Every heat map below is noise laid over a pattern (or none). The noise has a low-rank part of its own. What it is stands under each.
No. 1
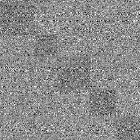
blocks along the diagonal
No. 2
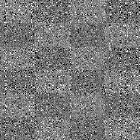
a checkerboard
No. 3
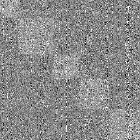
blocks along the diagonal
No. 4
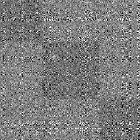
blocks along the diagonal
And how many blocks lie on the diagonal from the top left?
3
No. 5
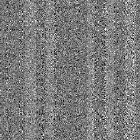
bands of columns
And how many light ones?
5
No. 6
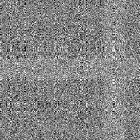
bands of rows crossing bands of columns
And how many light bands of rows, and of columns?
1 and 1
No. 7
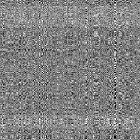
bands of rows
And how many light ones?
2
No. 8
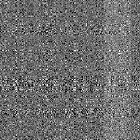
one band of columns
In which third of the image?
right
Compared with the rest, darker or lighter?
lighter
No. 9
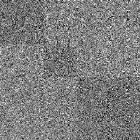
blocks along the diagonal
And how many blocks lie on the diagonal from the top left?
3
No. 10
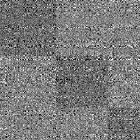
blocks along the diagonal
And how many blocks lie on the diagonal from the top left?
3
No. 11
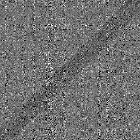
a diagonal band
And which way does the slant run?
bottom left to top right
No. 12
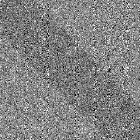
a diagonal band
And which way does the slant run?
top left to bottom right
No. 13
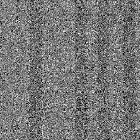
bands of columns
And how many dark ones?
4
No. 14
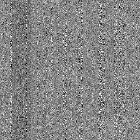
one band of columns
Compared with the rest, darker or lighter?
darker
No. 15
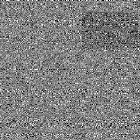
one block
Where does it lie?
top right
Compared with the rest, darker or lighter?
darker
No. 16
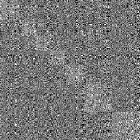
blocks along the diagonal
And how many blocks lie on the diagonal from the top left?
7
